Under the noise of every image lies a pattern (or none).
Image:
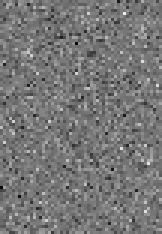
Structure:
only noise
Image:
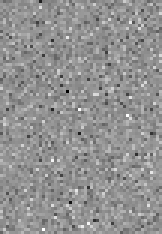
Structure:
only noise
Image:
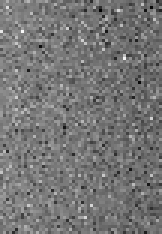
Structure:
a smooth slope
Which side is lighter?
left
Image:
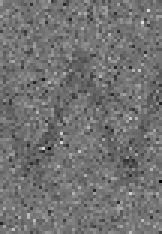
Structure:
a wavy band
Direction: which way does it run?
left to right
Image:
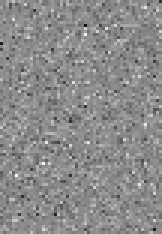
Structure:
only noise
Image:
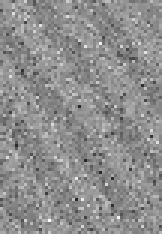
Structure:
diagonal stripes
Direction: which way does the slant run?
top left to bottom right
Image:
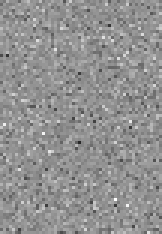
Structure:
only noise
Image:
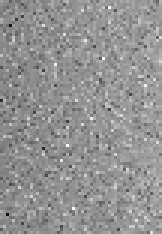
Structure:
a smooth slope
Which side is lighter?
right
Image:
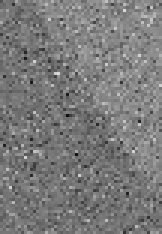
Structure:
a sharp edge
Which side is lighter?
top right
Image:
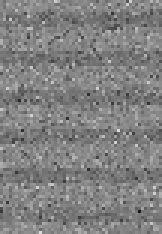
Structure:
horizontal stripes
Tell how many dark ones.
6
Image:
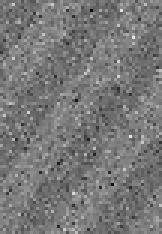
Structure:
diagonal stripes
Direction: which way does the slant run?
bottom left to top right
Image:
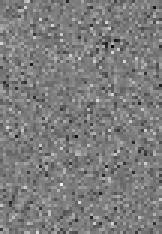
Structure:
only noise
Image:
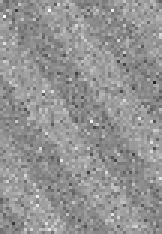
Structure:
diagonal stripes
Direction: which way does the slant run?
top left to bottom right
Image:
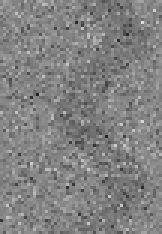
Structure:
a wavy band
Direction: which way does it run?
top to bottom
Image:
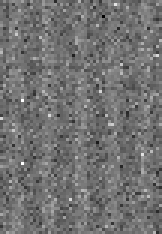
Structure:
vertical stripes
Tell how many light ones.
5
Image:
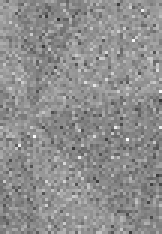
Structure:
spokes from one point
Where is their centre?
middle left
